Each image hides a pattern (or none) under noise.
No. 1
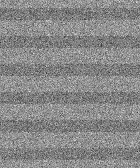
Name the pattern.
horizontal stripes
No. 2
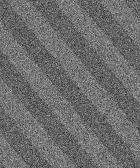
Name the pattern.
diagonal stripes
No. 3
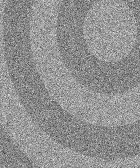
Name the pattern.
rings round one point
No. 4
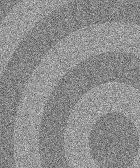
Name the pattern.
rings round one point
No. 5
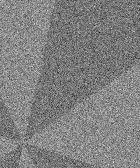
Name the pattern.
spokes from one point
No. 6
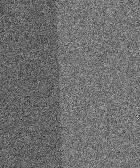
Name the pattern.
a sharp edge
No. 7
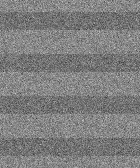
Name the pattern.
horizontal stripes
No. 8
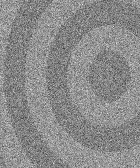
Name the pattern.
rings round one point
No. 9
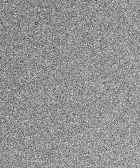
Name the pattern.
a smooth slope
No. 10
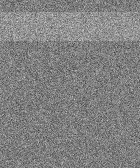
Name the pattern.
one horizontal stripe
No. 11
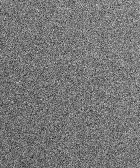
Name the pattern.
a smooth slope
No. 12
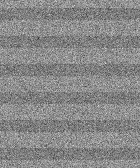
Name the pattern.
horizontal stripes
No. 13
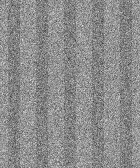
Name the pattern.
vertical stripes
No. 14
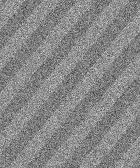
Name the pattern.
diagonal stripes
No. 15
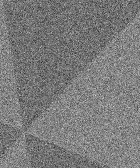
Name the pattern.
spokes from one point
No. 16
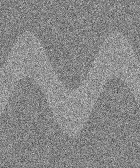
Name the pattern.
a wavy band
